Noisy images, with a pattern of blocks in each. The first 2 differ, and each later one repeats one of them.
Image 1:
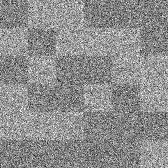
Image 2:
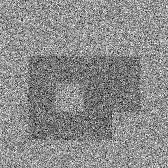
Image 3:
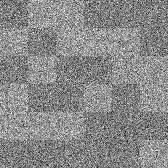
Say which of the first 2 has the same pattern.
1
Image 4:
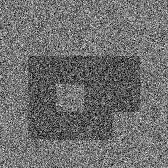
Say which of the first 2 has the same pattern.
2
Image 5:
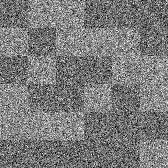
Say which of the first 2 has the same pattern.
1
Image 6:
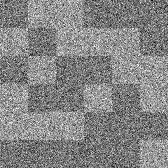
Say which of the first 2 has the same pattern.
1
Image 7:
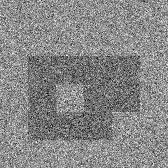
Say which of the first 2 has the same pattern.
2
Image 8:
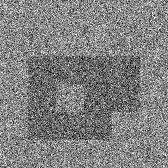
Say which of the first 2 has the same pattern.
2
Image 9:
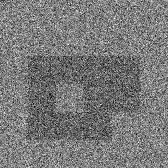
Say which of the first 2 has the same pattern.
2
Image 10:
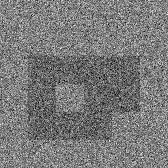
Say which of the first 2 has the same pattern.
2
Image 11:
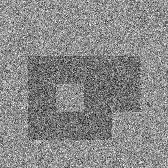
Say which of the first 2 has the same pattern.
2
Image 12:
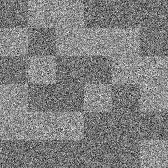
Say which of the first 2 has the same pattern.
1
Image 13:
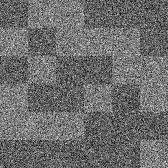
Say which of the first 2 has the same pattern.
1
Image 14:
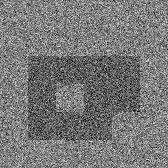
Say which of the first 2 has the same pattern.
2
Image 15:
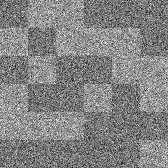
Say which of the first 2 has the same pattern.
1
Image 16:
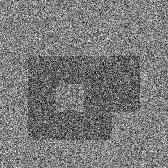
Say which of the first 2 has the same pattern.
2
